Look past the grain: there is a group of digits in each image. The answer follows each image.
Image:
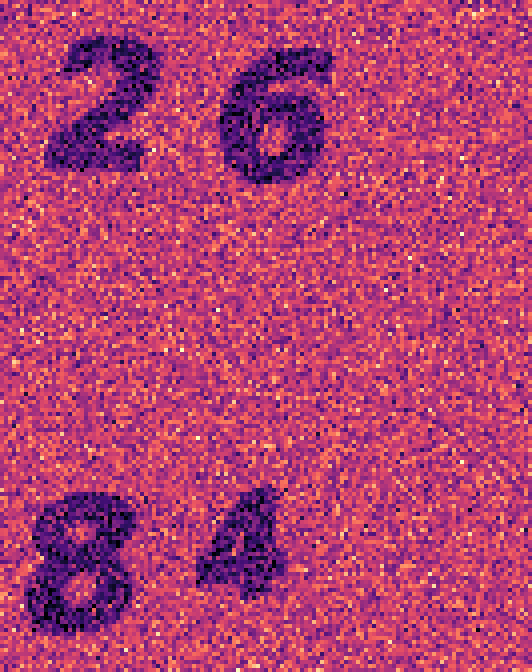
top left: 2; top middle: 6; bottom left: 8; bottom middle: 4
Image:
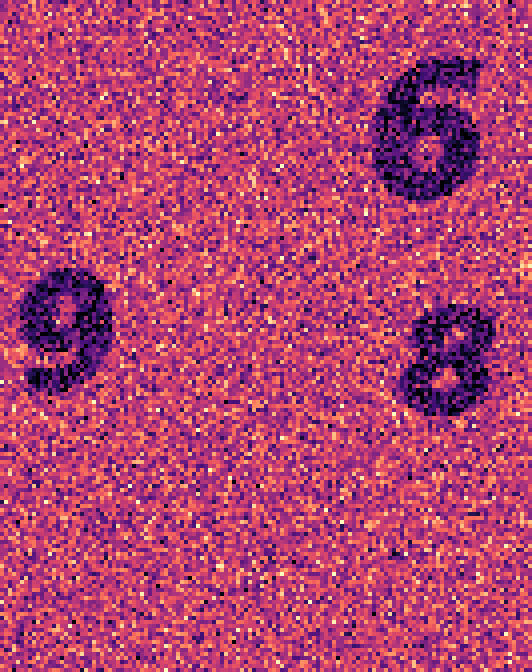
top right: 6; middle left: 9; middle right: 8
